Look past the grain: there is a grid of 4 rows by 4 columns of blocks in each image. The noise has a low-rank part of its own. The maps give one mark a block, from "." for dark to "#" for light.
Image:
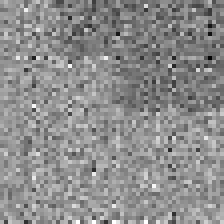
# . . .
# # . .
# # # #
# # # #
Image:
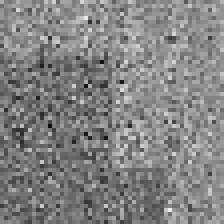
# # # #
. . # #
. . # #
. . . #
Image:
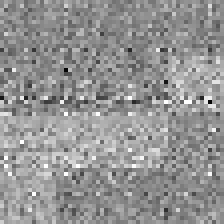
. . . .
. . . #
# # # .
# . . .
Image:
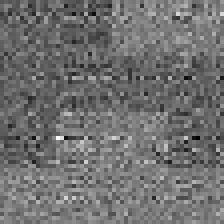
. . # #
. . . .
. # # .
# # # #
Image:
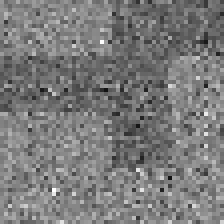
# # . .
. . . #
# # . #
# # # #
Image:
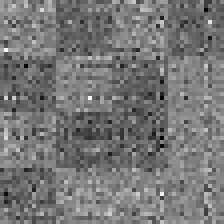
# . # .
. # . #
# . . #
. # # #
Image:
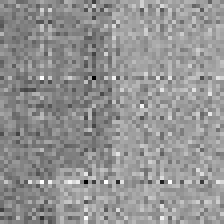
. . # #
. . # #
. . # #
. # # #
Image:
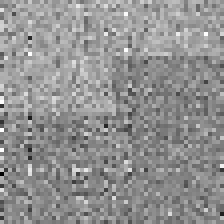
# # # #
# # . .
. . . .
. . . .
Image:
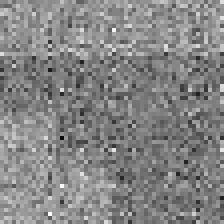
# # # #
. . . .
# . . .
# # . .
